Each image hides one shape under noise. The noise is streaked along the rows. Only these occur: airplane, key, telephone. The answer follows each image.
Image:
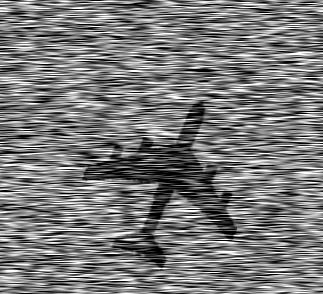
dark airplane
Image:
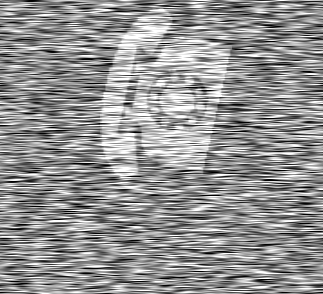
light telephone
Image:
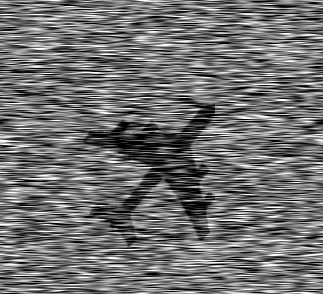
dark airplane
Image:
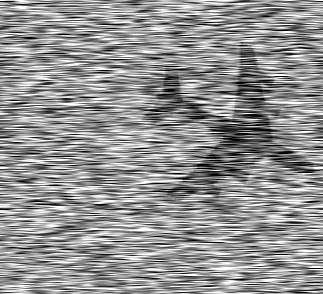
dark airplane
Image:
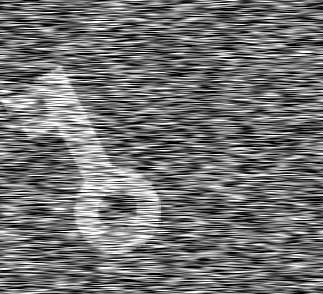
light key
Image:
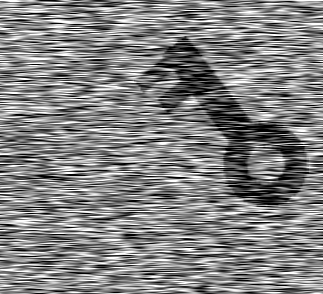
dark key
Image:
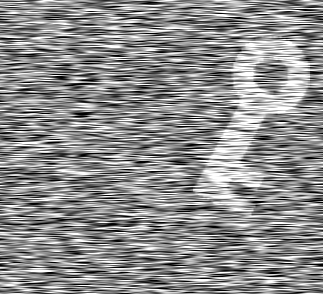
light key
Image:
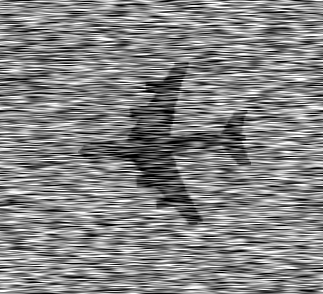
dark airplane
